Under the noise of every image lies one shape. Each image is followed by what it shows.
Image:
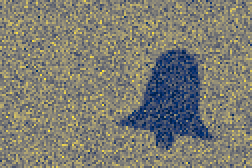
bell
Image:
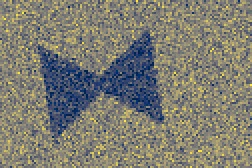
bow tie
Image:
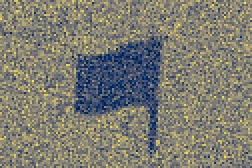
flag
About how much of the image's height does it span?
two thirds
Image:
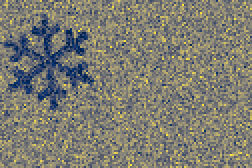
snowflake
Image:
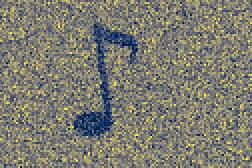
musical note
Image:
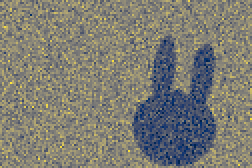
rabbit's head
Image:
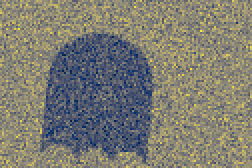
ghost
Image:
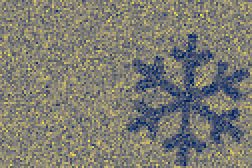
snowflake
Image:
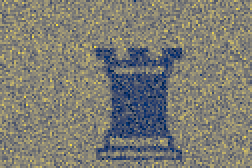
chess rook
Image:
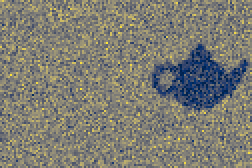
teapot
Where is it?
middle right
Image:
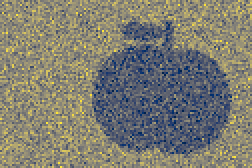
apple
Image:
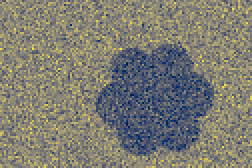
flower
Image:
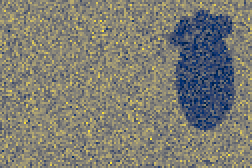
footprint
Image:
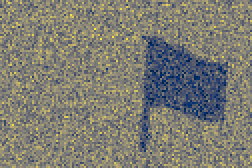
flag
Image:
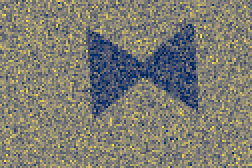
bow tie
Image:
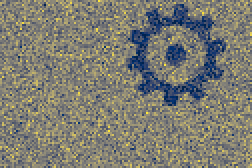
gear
